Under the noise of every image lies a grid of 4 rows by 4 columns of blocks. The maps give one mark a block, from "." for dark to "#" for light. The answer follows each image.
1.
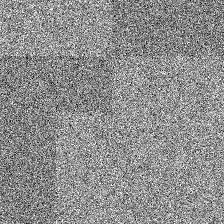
# # . .
. . # #
. # # #
. # # #
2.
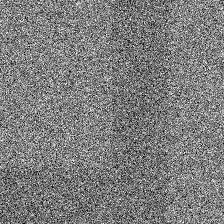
# # . #
# # . #
# # . #
. . . #
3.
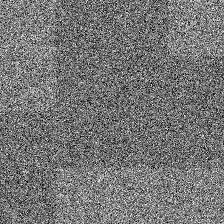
# . . #
# . . .
. . . .
. # # #
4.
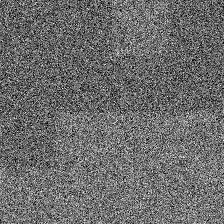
. . # .
. . . .
. # # #
# # # #
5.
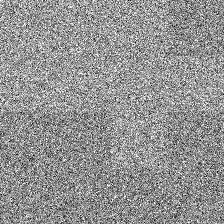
# # # .
# # # #
. . # .
. . . .
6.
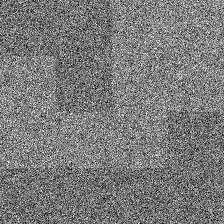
. . # #
# . # #
# # # .
. . . .
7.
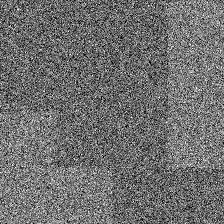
. . . #
. . . #
# . . #
# # . .
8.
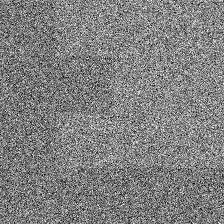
. # # #
. . # #
. # # #
. . . .
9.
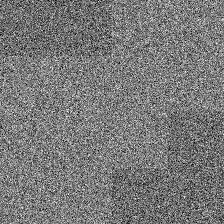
. . # #
# # # #
# # # .
# # . .
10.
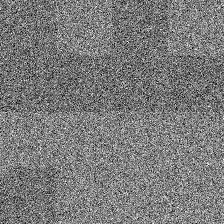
. # . #
. . . .
# # # #
. # # #
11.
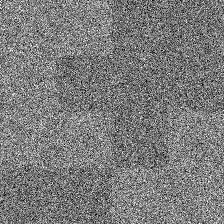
# # . .
# . . .
# # . #
. . # #
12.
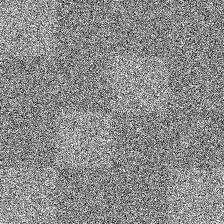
# . . .
. . # .
. # . .
# . . #
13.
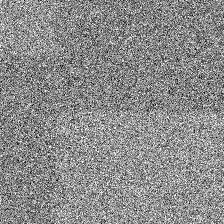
# . . .
. . . .
. # # #
. # # #
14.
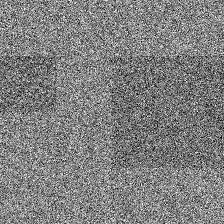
# # # #
. # . .
# # . .
# # # #
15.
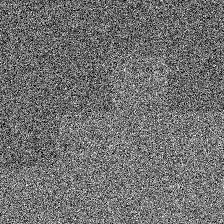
. . . .
. . # .
. # # #
# # # #
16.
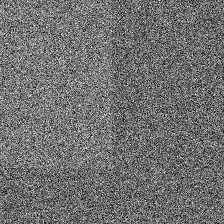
# # . .
# # . .
# # . .
. . . .
